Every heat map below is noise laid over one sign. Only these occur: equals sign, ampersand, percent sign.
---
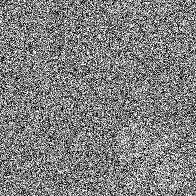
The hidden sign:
percent sign
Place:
bottom right
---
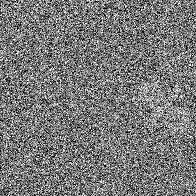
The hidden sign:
percent sign
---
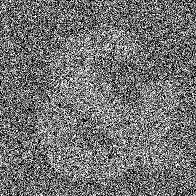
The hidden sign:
ampersand
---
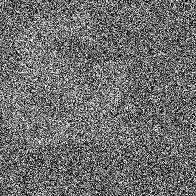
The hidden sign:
ampersand
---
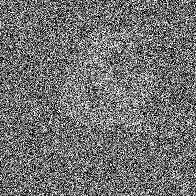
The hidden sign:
ampersand
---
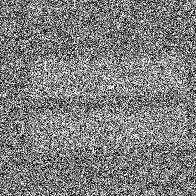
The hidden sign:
equals sign
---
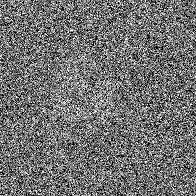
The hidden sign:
ampersand
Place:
centre
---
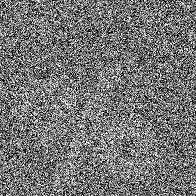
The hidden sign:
percent sign
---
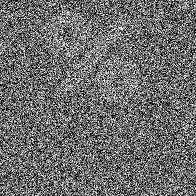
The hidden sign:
percent sign
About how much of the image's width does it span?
half
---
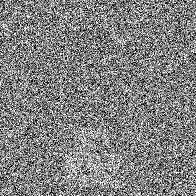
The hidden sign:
ampersand
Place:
bottom middle
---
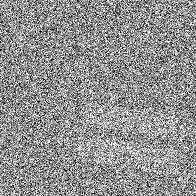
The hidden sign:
equals sign
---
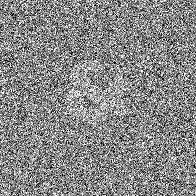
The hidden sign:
ampersand
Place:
centre
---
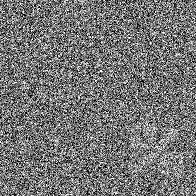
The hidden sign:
percent sign
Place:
bottom right
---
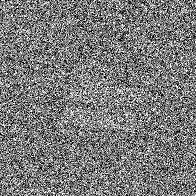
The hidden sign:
equals sign
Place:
centre
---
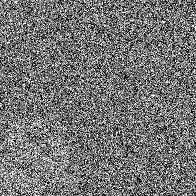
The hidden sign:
ampersand
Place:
bottom left
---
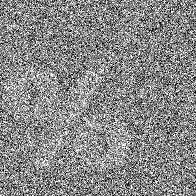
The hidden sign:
percent sign
